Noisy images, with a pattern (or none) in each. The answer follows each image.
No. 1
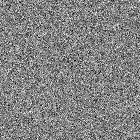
only noise
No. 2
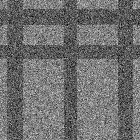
bands of rows crossing bands of columns
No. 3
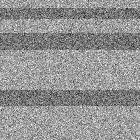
bands of rows
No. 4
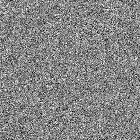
only noise
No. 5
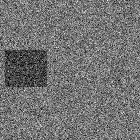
one block
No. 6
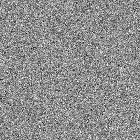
only noise
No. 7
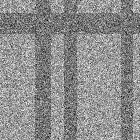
bands of rows crossing bands of columns
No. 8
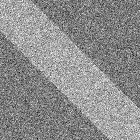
a diagonal band
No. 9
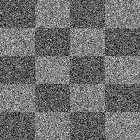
a checkerboard
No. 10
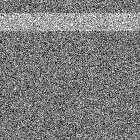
one band of rows
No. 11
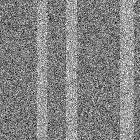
bands of columns
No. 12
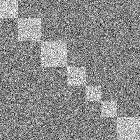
blocks along the diagonal
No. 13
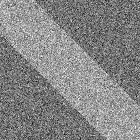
a diagonal band
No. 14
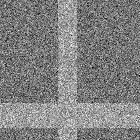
bands of rows crossing bands of columns
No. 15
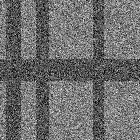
bands of rows crossing bands of columns
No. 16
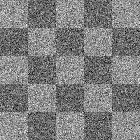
a checkerboard
